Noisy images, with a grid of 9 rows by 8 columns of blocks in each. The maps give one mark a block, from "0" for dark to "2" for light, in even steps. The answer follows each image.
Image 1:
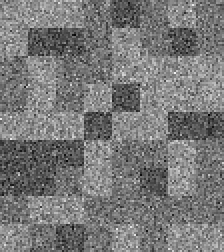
2 2 2 1 0 1 2 1
2 0 0 1 2 1 0 1
1 2 1 1 2 2 2 2
1 2 1 2 0 2 2 2
2 2 2 0 2 2 0 0
0 0 0 2 1 1 2 1
0 0 1 2 1 0 2 1
1 2 2 1 1 1 1 1
2 1 0 1 2 1 2 2
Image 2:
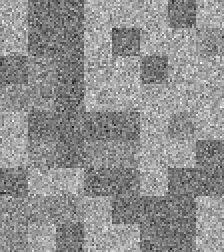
2 0 0 2 2 2 0 2
2 0 0 2 0 2 2 1
0 1 0 2 2 0 2 2
1 1 0 2 2 2 2 2
2 0 0 0 0 2 1 2
2 1 0 1 1 2 2 0
0 2 2 0 0 2 0 0
1 1 1 2 0 0 0 2
1 2 0 2 2 0 0 2
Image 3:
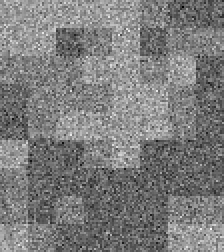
2 2 2 2 2 1 0 0
2 2 0 1 2 0 1 1
1 1 1 2 2 1 2 0
0 1 1 1 2 2 1 0
0 1 2 2 2 2 1 0
2 0 0 1 2 0 0 0
1 0 0 0 0 0 0 0
1 0 1 0 0 0 1 1
2 1 0 0 0 0 2 2
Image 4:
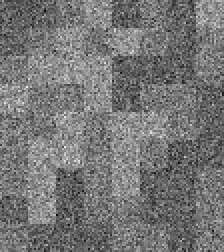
0 0 1 2 0 1 0 2
0 1 2 1 2 1 0 1
1 2 2 2 0 0 0 1
2 1 1 2 0 1 1 0
1 1 2 1 2 2 1 0
1 2 2 1 2 1 0 0
1 2 0 1 2 0 0 1
0 2 0 1 1 0 0 1
1 0 0 0 1 1 0 1
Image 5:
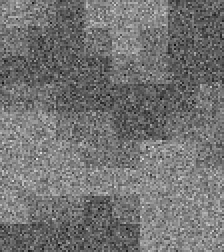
2 1 0 2 2 2 0 0
1 0 0 1 2 1 0 0
0 0 0 0 1 1 0 0
1 1 0 0 0 0 0 1
2 2 1 1 0 0 1 1
2 2 2 1 1 2 2 1
2 2 2 2 2 2 2 2
2 1 1 0 1 2 2 2
0 0 0 0 0 2 2 2
